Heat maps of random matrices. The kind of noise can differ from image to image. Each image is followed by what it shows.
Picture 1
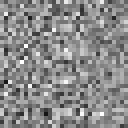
low rank plus noise
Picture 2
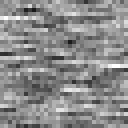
streaked along the rows
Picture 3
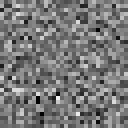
low rank plus noise
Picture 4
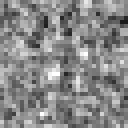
blotchy
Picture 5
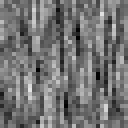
streaked along the columns
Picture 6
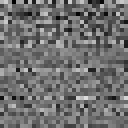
rows of uneven size
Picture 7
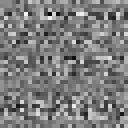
rows of uneven size
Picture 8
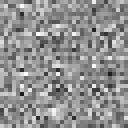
low rank plus noise
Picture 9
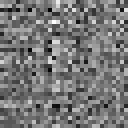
low rank plus noise
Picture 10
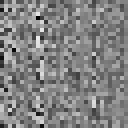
columns of uneven size
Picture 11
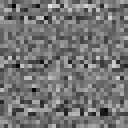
rows of uneven size
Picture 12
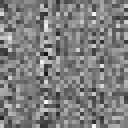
columns of uneven size
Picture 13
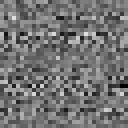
rows of uneven size
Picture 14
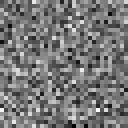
independent entries
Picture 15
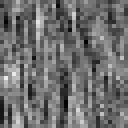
streaked along the columns
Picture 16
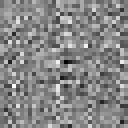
low rank plus noise
